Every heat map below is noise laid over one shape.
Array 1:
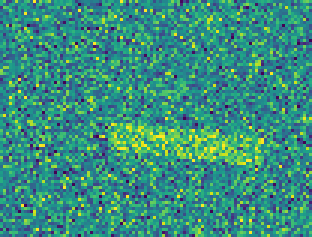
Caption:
light bar
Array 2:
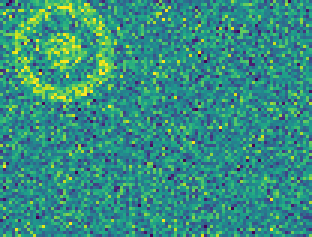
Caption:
light bullseye, top left
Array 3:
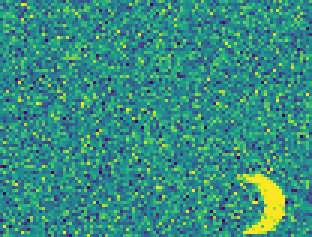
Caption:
light crescent, bottom right
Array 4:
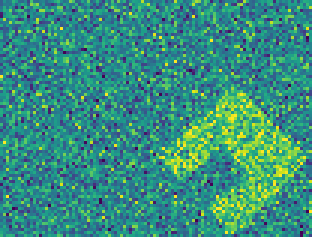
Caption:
light square with a notch
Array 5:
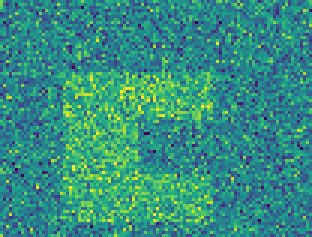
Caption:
light square with a notch
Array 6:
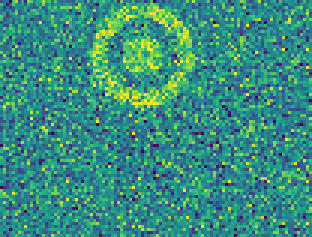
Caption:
light bullseye, top middle
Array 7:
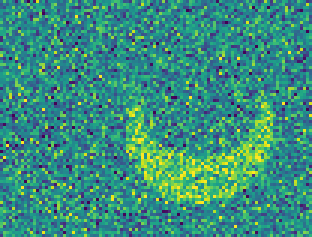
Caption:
light crescent
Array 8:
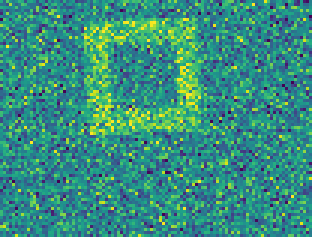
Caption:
light square frame
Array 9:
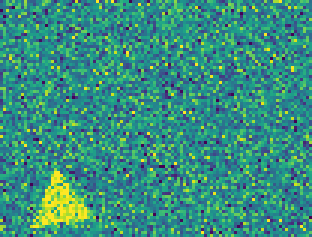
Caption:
light triangle, bottom left
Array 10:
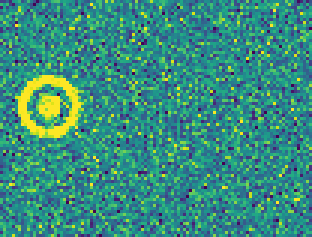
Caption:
light bullseye, middle left
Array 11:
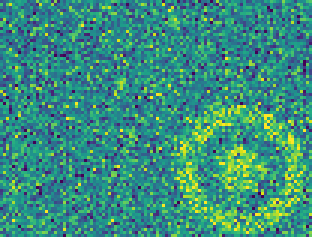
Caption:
light bullseye
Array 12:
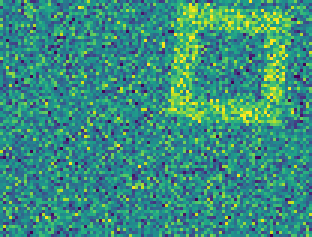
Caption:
light square frame
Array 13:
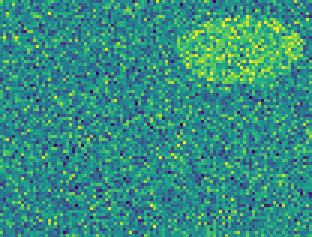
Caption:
light ellipse, top right
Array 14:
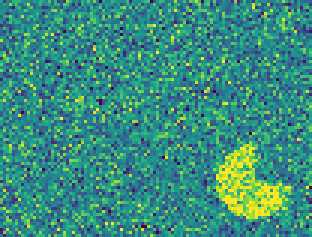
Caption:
light disc with a wedge cut out, bottom right
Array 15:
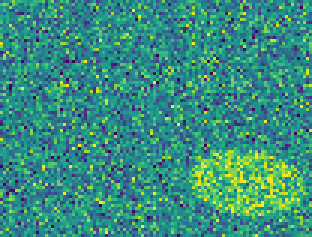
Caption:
light ellipse, bottom right
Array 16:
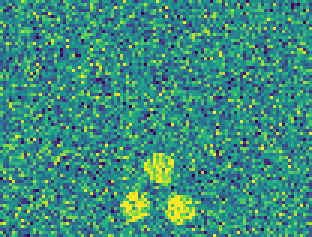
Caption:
light three dots, bottom middle
